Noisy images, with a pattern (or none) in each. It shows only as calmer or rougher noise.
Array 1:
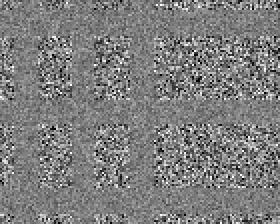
bands of rows crossing bands of columns
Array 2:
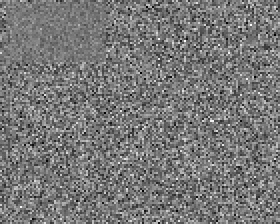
one block
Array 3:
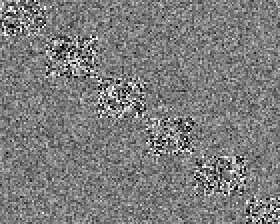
blocks along the diagonal
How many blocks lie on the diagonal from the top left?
6
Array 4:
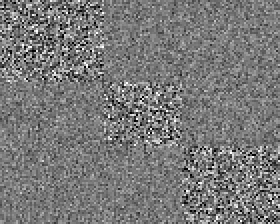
blocks along the diagonal
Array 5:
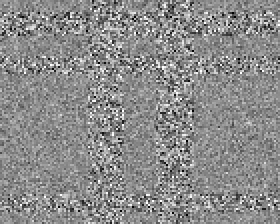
bands of rows crossing bands of columns
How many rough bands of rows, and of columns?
3 and 2
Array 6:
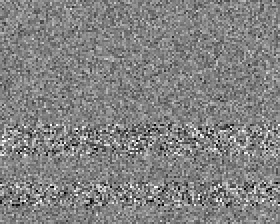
bands of rows
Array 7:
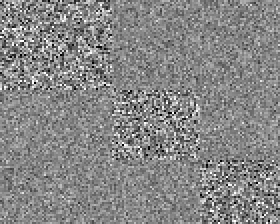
blocks along the diagonal
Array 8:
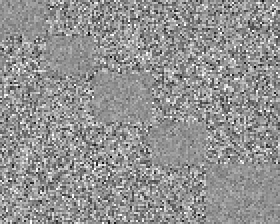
blocks along the diagonal
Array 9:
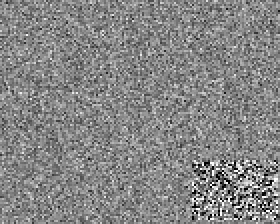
one block
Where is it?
bottom right
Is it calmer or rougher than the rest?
rougher
